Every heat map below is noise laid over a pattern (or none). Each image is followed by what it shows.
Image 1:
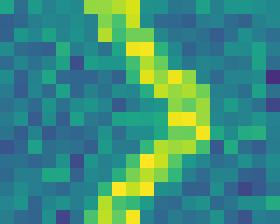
a wavy band
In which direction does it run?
top to bottom
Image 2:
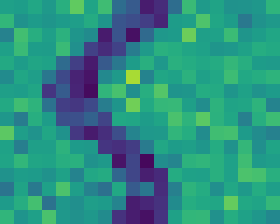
a wavy band
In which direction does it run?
top to bottom
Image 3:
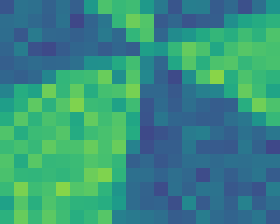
spokes from one point
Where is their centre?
top middle
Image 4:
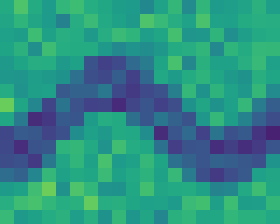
a wavy band
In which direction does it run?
left to right
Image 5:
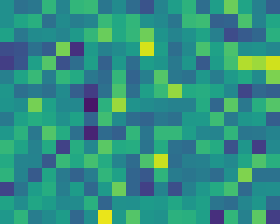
only noise
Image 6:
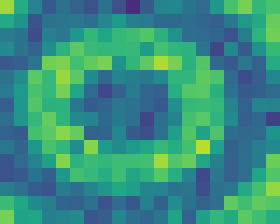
rings round one point
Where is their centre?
centre
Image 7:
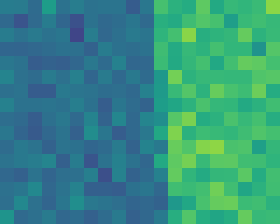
a sharp edge
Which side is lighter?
right
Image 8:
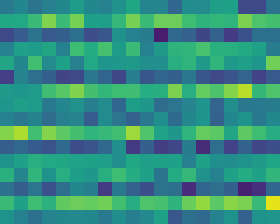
horizontal stripes
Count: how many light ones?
6
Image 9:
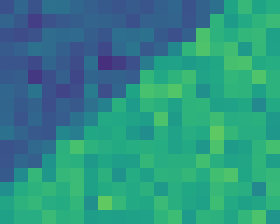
a sharp edge
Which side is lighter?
bottom right
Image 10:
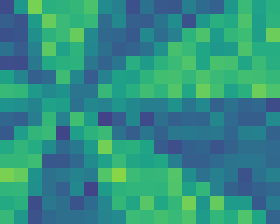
spokes from one point
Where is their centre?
middle left
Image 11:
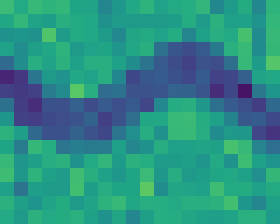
a wavy band
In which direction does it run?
left to right
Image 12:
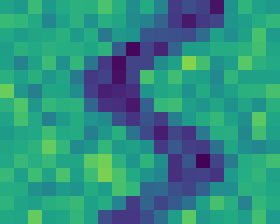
a wavy band
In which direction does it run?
top to bottom
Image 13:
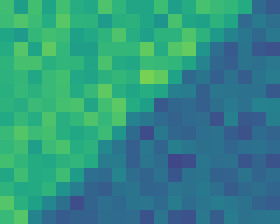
a sharp edge
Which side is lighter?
top left
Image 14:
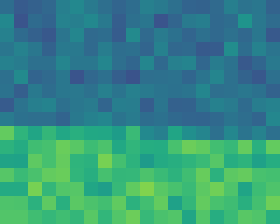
a sharp edge
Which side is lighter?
bottom
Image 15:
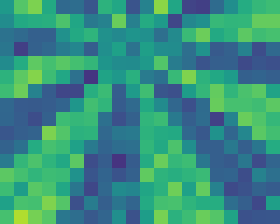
spokes from one point
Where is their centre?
top middle
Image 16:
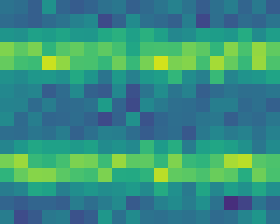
horizontal stripes
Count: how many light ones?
2
